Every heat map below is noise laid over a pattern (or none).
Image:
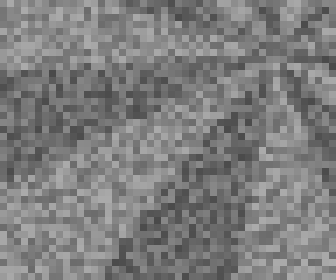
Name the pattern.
spokes from one point
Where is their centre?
top right
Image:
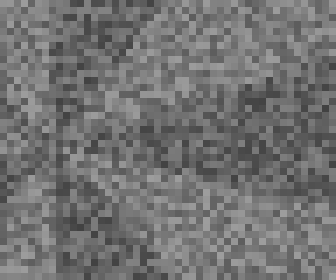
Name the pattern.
spokes from one point
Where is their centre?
middle left
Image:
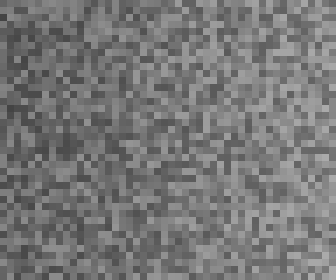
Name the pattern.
a smooth slope
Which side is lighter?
right
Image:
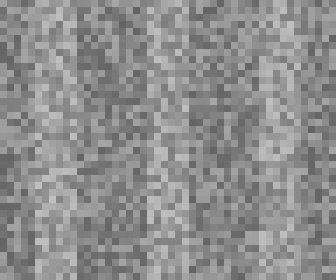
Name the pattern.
vertical stripes
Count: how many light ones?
3
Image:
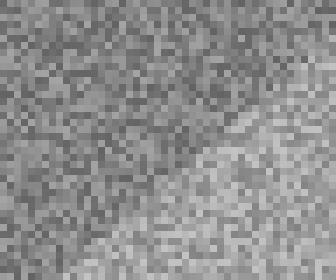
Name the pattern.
a sharp edge
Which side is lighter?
bottom right
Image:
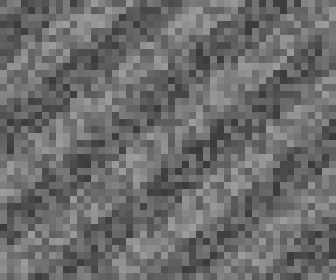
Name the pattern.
diagonal stripes
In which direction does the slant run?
bottom left to top right
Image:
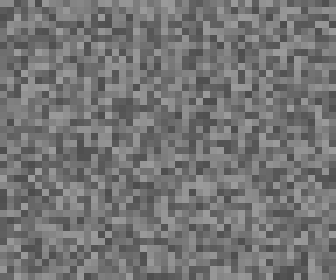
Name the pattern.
only noise
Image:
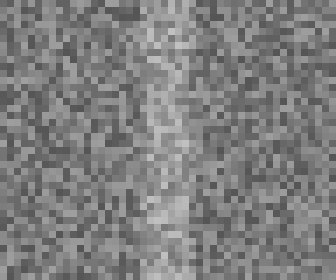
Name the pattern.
one vertical stripe
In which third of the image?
middle
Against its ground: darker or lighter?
lighter
